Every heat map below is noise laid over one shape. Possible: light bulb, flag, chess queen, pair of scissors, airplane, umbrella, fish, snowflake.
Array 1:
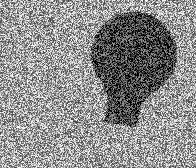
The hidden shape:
light bulb
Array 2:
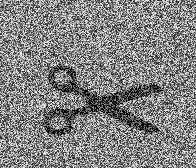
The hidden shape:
pair of scissors
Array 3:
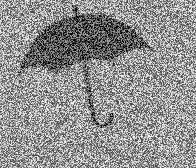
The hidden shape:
umbrella
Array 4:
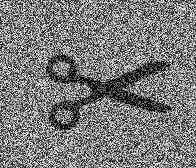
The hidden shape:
pair of scissors
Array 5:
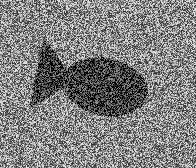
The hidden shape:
fish
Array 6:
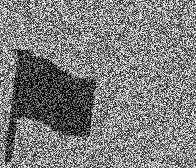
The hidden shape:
flag
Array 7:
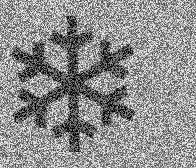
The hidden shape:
snowflake
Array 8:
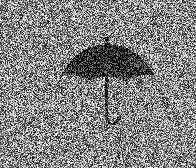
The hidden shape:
umbrella
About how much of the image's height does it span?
half
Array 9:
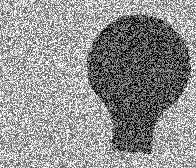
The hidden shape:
light bulb
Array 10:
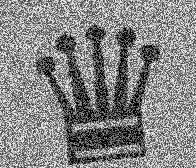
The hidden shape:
chess queen
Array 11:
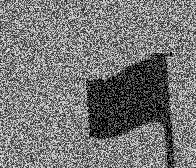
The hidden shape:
flag
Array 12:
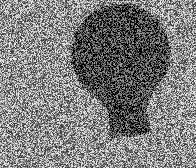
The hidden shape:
light bulb
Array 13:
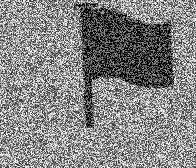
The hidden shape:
flag
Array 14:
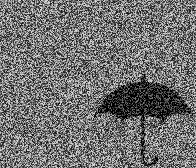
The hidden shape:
umbrella
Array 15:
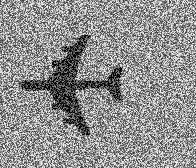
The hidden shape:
airplane
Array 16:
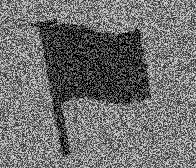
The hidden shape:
flag
